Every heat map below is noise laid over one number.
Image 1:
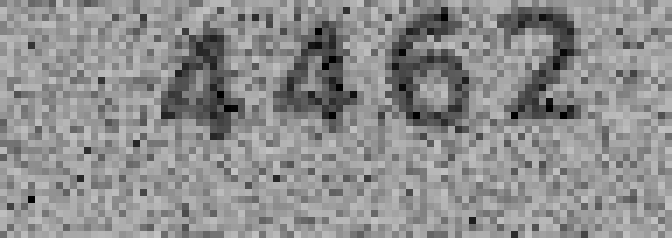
4462
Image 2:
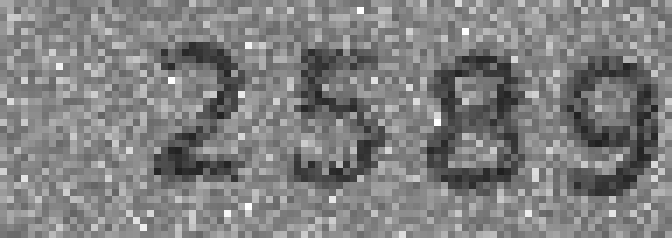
2589
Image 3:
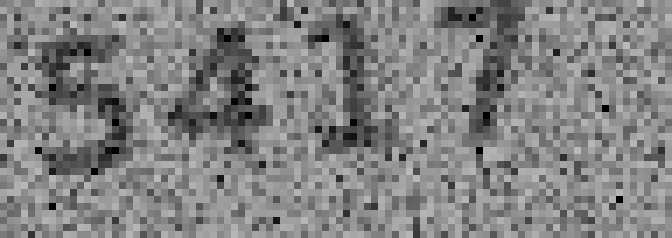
5417
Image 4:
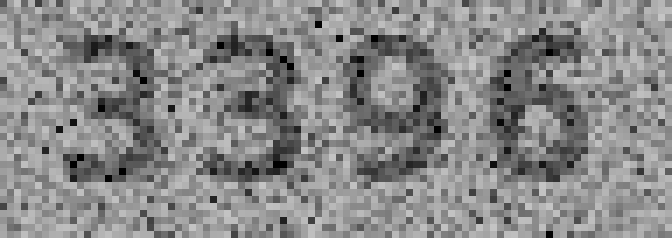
3396
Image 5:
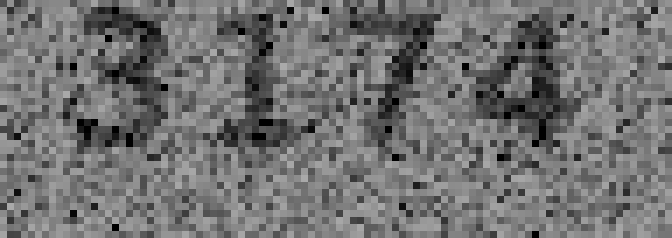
3174
